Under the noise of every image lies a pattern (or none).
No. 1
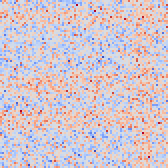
bands of rows crossing bands of columns
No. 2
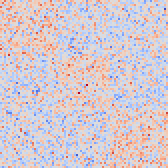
blocks along the diagonal
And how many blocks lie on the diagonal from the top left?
3
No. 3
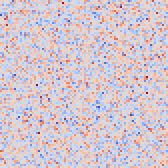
only noise
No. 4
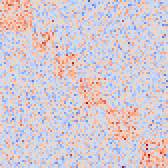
blocks along the diagonal
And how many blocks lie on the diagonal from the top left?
6
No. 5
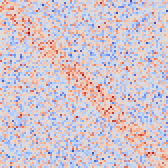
a diagonal band
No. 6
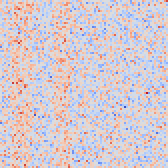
bands of columns
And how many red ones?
2
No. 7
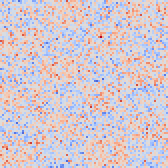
a checkerboard
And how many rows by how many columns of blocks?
6 by 4
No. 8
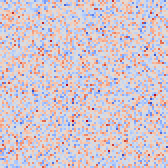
only noise
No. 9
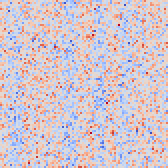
bands of columns
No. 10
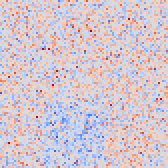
one block
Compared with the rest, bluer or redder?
bluer
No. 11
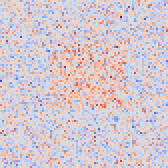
one block
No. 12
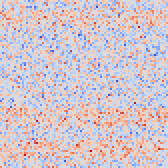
bands of rows
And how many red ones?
3
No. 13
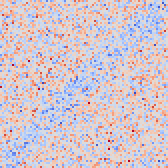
a diagonal band
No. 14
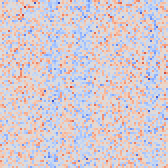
bands of columns
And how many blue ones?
3
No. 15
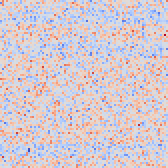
bands of rows
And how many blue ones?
3
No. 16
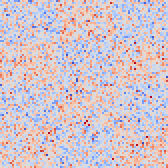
a checkerboard
